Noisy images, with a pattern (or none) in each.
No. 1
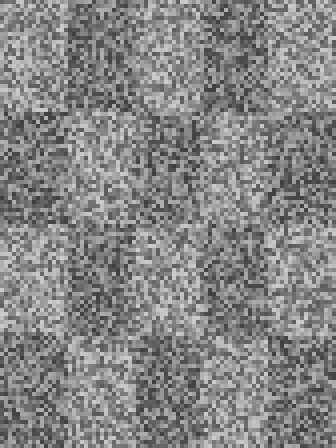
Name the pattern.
a checkerboard
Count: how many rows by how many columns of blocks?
4 by 5
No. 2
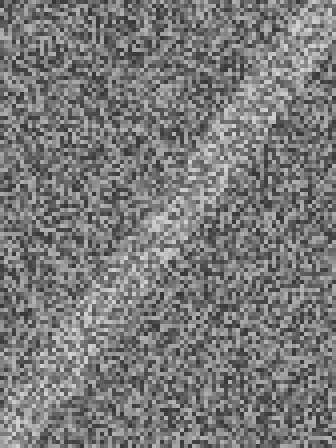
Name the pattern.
a diagonal band
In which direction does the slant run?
bottom left to top right
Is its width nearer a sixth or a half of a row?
a sixth
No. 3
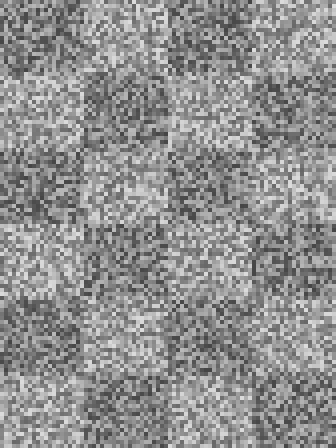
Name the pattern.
a checkerboard
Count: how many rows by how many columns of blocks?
6 by 4
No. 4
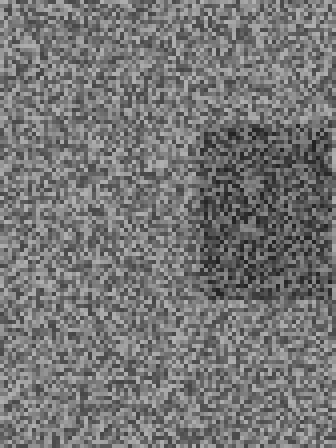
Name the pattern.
one block
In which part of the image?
middle right
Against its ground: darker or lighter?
darker
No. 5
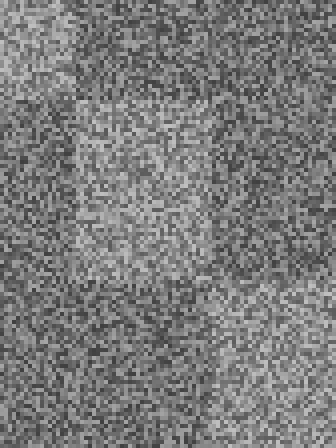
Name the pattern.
blocks along the diagonal
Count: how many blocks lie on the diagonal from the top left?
3
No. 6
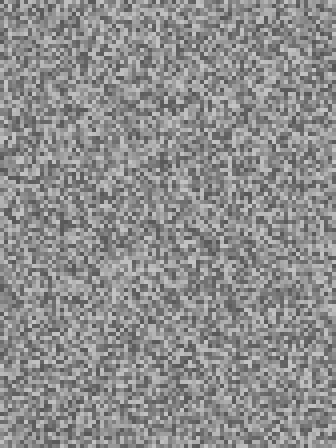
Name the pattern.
only noise
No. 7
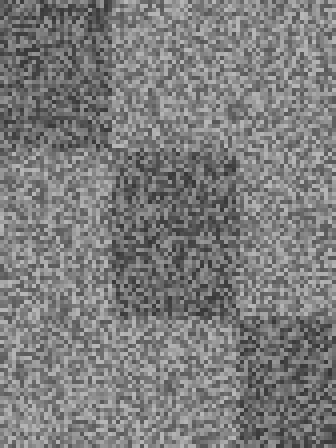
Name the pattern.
blocks along the diagonal
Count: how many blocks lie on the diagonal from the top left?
3
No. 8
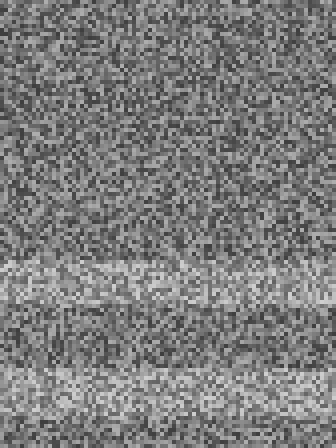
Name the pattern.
bands of rows
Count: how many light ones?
2
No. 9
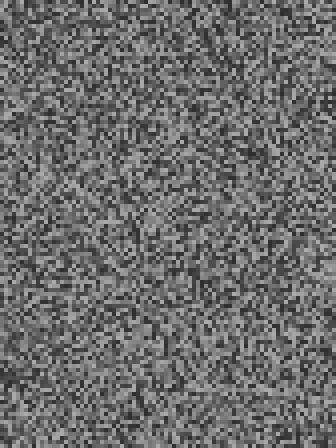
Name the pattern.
only noise
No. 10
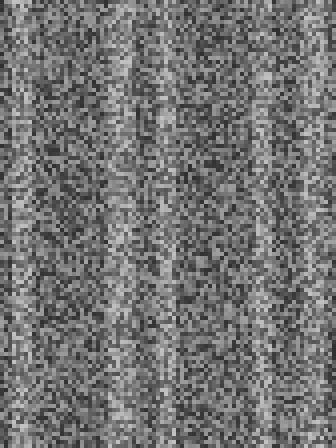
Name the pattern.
bands of columns
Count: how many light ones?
5
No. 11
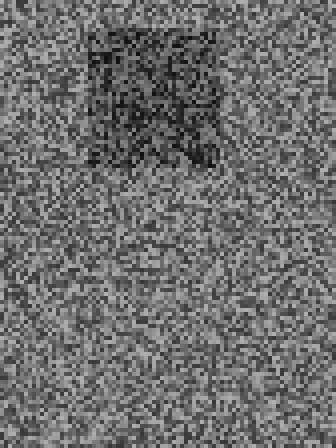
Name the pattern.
one block
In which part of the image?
top middle
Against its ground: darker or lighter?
darker
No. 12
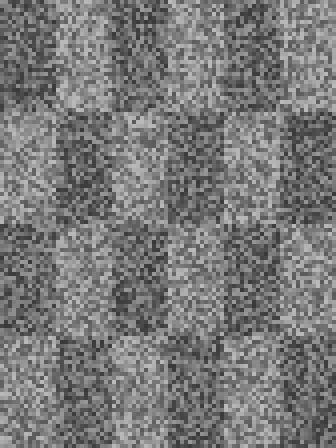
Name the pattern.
a checkerboard
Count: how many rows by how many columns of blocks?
4 by 6
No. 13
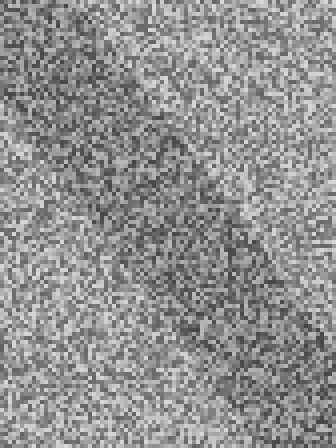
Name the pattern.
a diagonal band
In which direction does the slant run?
top left to bottom right
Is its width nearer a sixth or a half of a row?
a half
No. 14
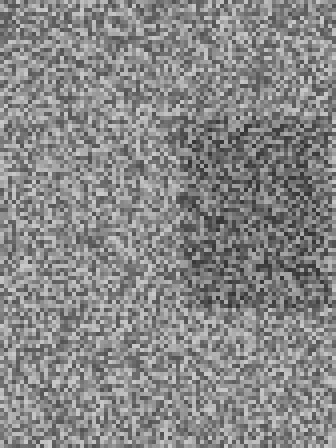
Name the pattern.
one block
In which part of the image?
middle right
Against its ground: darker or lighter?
darker
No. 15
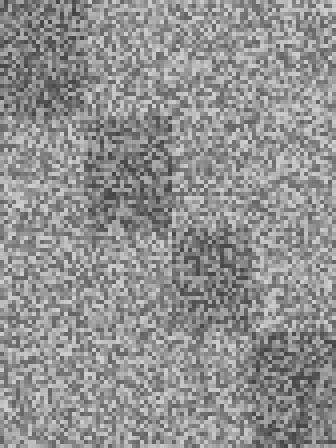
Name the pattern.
blocks along the diagonal
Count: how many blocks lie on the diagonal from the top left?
4
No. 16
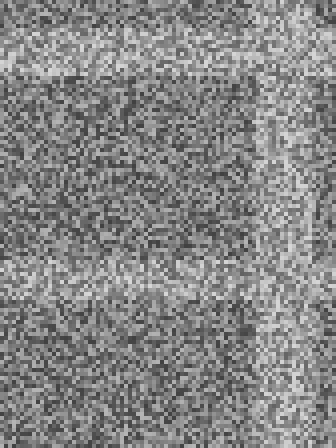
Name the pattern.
bands of rows crossing bands of columns
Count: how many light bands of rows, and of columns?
2 and 1
